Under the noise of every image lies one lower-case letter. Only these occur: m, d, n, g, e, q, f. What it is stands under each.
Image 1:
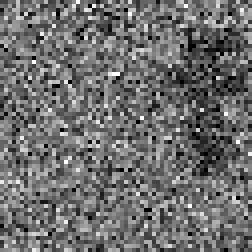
f
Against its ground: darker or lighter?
darker
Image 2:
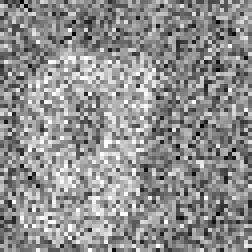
g
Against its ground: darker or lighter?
lighter
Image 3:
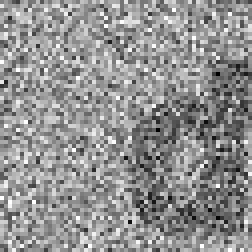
d
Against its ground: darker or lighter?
darker
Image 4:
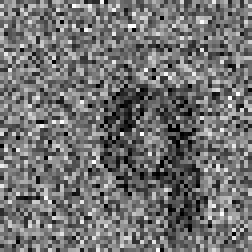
q
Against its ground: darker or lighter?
darker
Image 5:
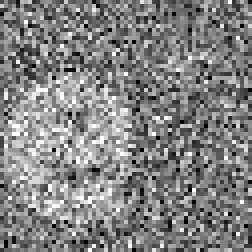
e
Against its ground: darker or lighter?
lighter
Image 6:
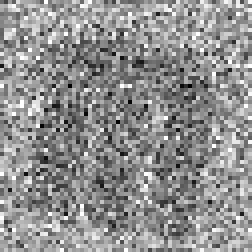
m
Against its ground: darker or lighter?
darker
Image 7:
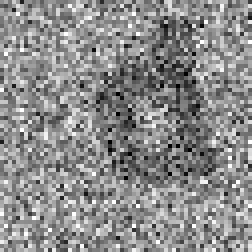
d
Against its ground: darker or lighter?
darker
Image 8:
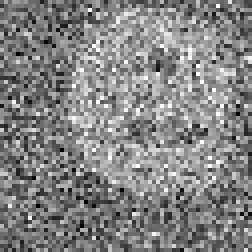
e
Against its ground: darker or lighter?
lighter
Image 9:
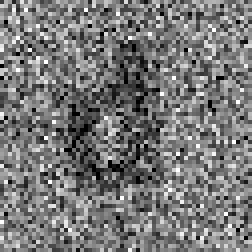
d
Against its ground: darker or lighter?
darker
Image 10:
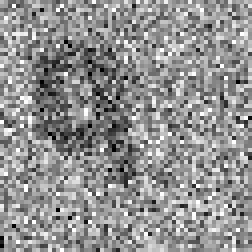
q
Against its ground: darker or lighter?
darker
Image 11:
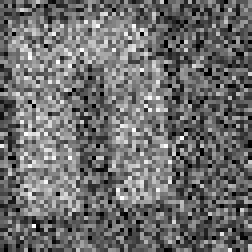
n
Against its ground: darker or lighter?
lighter
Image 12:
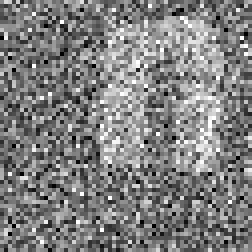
n
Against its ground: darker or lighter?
lighter
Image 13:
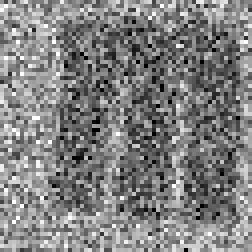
m
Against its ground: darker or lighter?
darker
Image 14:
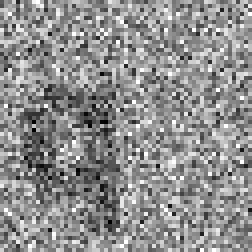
q
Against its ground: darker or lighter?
darker
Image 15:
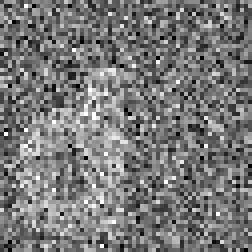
d
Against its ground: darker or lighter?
lighter
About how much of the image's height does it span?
two thirds
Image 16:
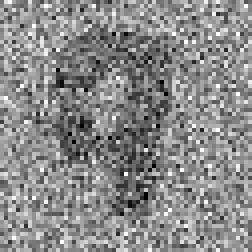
q
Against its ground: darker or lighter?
darker
